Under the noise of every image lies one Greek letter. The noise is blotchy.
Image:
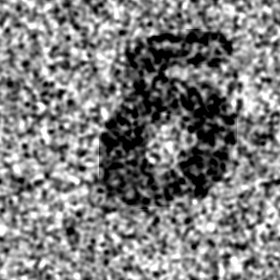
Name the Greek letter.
delta
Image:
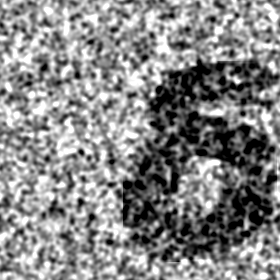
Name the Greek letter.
delta
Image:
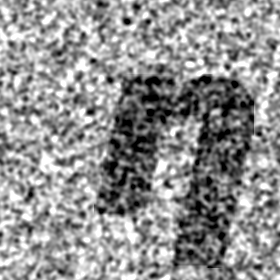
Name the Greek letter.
eta
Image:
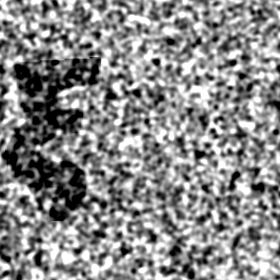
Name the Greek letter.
xi
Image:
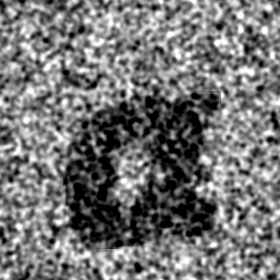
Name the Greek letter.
alpha
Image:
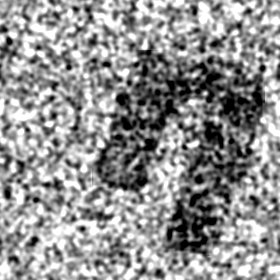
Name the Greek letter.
eta
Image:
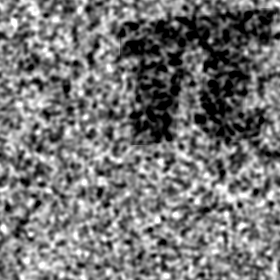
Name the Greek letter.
pi
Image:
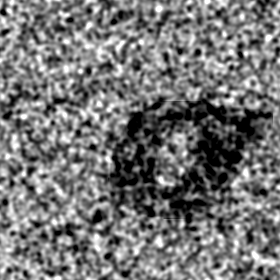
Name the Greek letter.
sigma
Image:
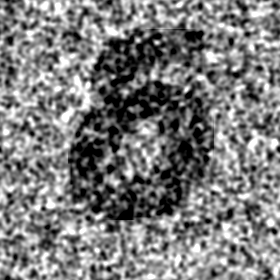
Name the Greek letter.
delta
